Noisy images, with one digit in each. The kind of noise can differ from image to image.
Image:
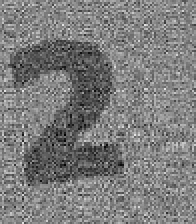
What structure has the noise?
low rank plus noise
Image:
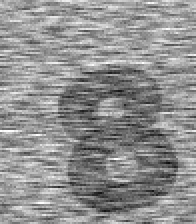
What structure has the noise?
streaked along the rows
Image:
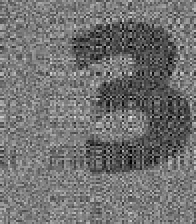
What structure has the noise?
low rank plus noise
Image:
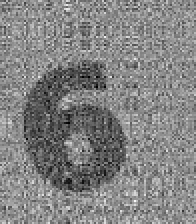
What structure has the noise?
low rank plus noise
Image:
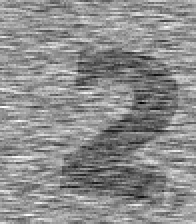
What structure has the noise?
streaked along the rows
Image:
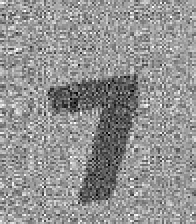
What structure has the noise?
low rank plus noise
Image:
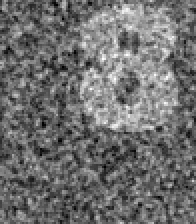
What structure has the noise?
blotchy
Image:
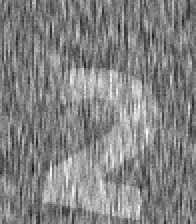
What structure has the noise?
streaked along the columns
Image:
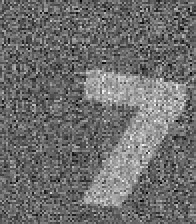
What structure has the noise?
low rank plus noise
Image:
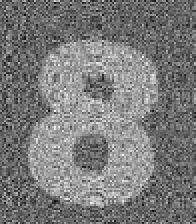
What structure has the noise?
low rank plus noise
